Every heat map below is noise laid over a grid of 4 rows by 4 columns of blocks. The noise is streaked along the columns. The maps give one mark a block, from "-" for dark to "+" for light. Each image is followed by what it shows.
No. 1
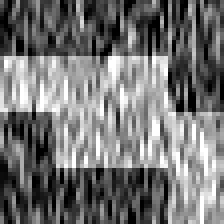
----
+++-
-+++
---+
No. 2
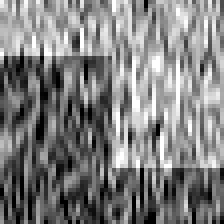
++++
--++
--++
----
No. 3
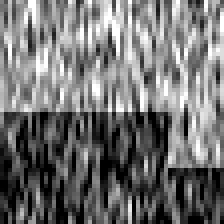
++++
++++
---+
----
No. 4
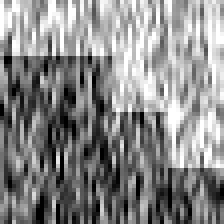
++++
--++
---+
----
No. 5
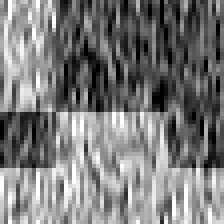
+---
+---
-++-
++++
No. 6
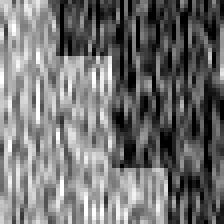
+---
++--
++--
+++-
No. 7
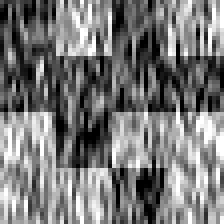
-+-+
----
+-++
++-+
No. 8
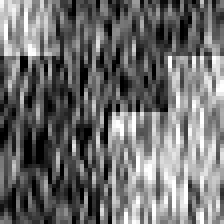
+---
---+
--++
--++
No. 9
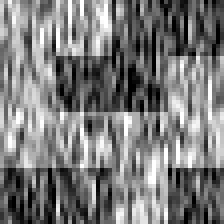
++--
+--+
++++
--+-
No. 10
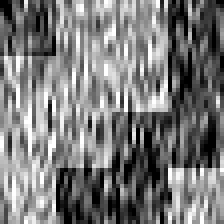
-++-
+++-
++--
+--+
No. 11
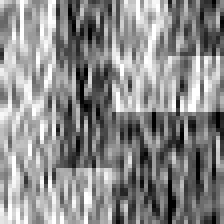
+-+-
+-++
+---
++--
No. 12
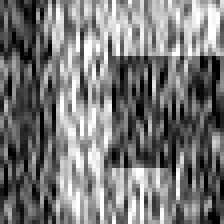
-+++
-+--
-+--
-++-
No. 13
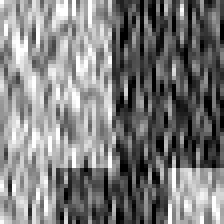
++--
++--
++--
+--+
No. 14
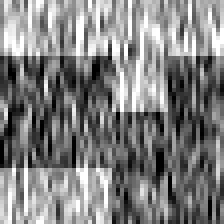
++++
--+-
----
++--
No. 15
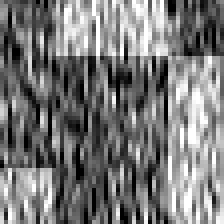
-++-
---+
---+
+--+
